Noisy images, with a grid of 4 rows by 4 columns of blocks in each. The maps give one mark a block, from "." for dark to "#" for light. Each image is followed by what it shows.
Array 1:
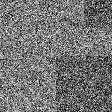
# # # .
# # # #
# # . .
# # . .
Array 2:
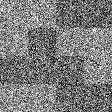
# # . .
# . # #
. . . #
# # . .
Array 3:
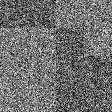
. . # #
# # . #
# # . .
# # . .
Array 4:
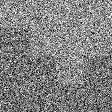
# # # #
. # # #
. . # .
. . . .
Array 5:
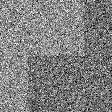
# # # .
# # # .
# . . .
# . . .
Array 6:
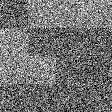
. # # #
# . . .
# # . .
. . . .
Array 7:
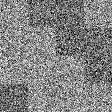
# . . #
# # . .
# # # .
. # # #
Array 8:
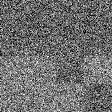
. . . .
. . . .
# # . #
# # # .
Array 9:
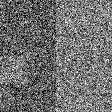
. . # #
. . # #
# . # #
. . # #
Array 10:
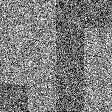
# # . .
# # . #
# # . #
. # . #
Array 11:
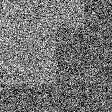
# # # .
# # . .
# # . .
. . . .
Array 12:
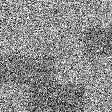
# # # #
# # # .
. . # #
# . . #
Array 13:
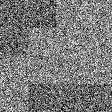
. . # #
. # # #
# # # #
# . . .
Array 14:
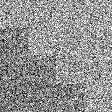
# # # #
. # # #
. . # #
. . . #
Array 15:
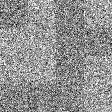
. # . #
# # . .
# # . #
. . . #
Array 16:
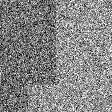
. . # #
. . # #
. . # #
. # # #
